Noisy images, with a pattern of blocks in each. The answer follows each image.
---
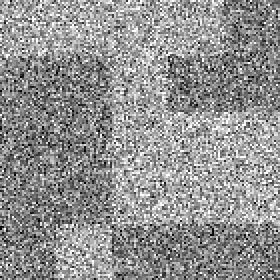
no symmetry
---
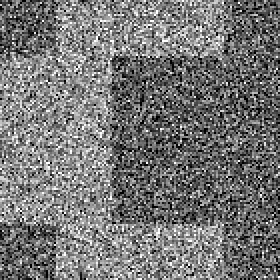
top and bottom mirror each other
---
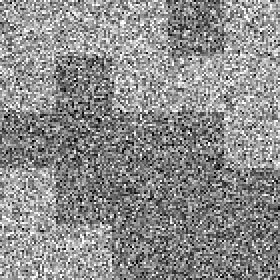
no symmetry
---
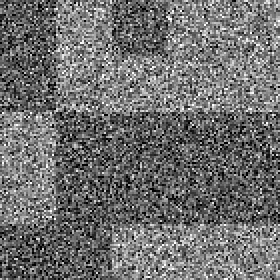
no symmetry
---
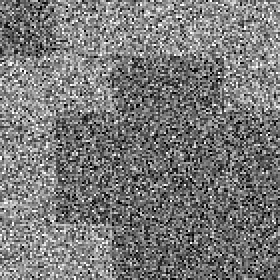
mirrored about the diagonal from the top left
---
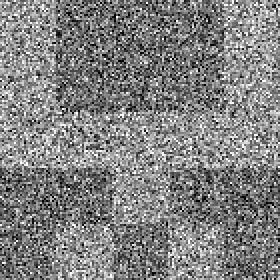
left and right mirror each other
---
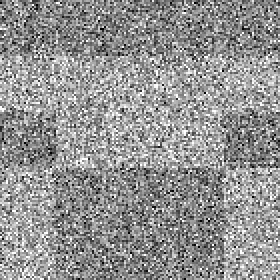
left and right mirror each other
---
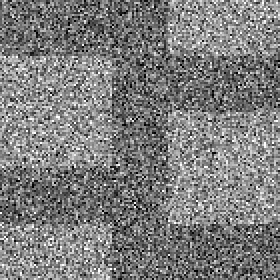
the same after a half turn
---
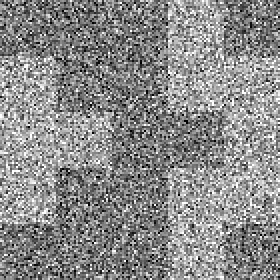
top and bottom mirror each other
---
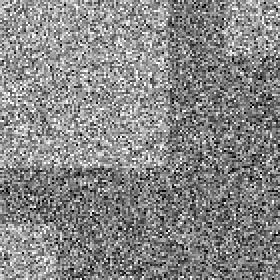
mirrored about the diagonal from the top left
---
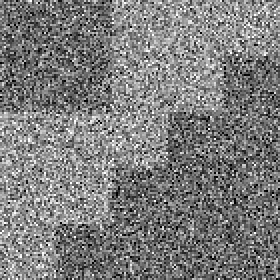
mirrored about the diagonal from the top left
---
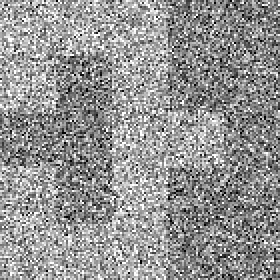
top and bottom mirror each other
